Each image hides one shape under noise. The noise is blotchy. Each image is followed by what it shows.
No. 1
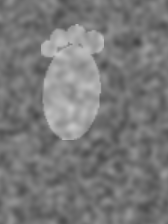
footprint
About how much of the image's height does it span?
half
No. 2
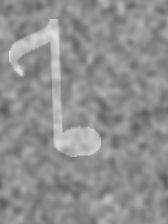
musical note
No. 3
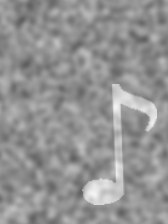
musical note
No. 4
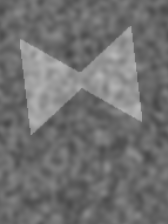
bow tie
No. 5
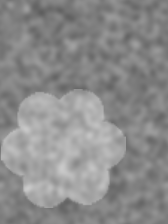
flower
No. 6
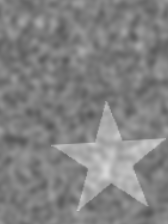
star
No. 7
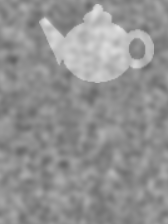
teapot
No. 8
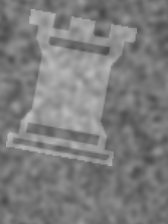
chess rook
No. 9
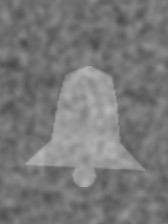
bell
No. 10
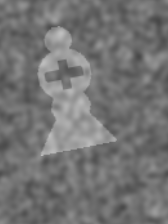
chess bishop
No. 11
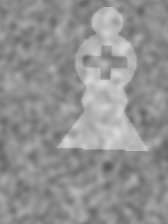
chess bishop
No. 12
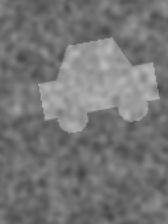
car
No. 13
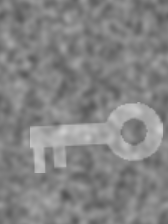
key
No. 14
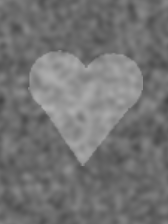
heart
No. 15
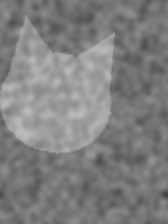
cat's head
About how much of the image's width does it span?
two thirds
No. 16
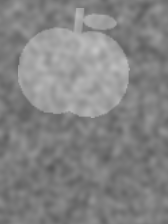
apple
